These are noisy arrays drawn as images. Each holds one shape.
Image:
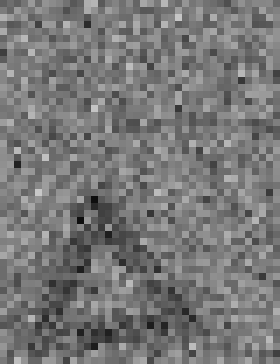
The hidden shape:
triangle frame
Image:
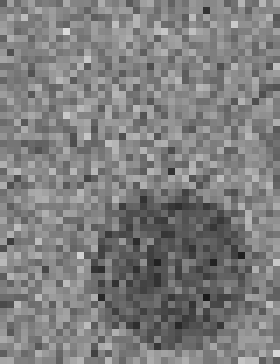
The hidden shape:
disc
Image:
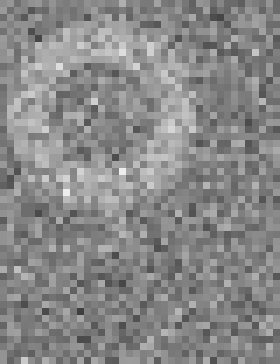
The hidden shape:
ring
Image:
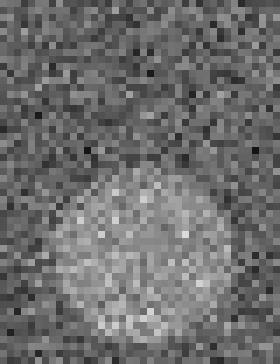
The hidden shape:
disc
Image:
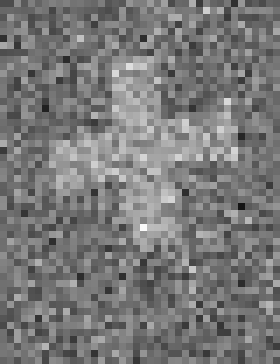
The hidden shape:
cross
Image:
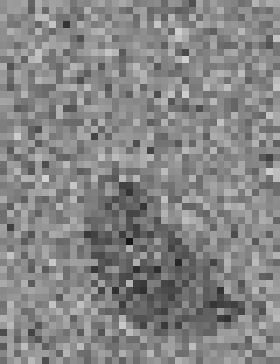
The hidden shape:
half disc
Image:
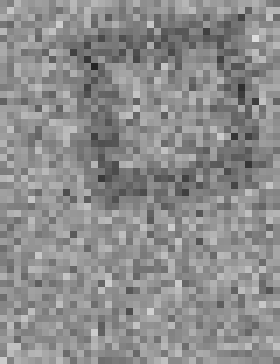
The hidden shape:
square frame
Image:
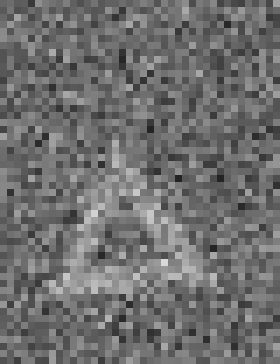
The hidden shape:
triangle frame
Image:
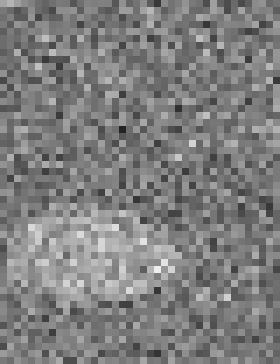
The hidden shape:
ellipse
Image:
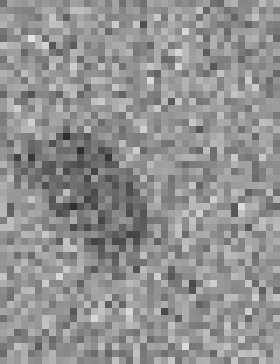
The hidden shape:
half disc
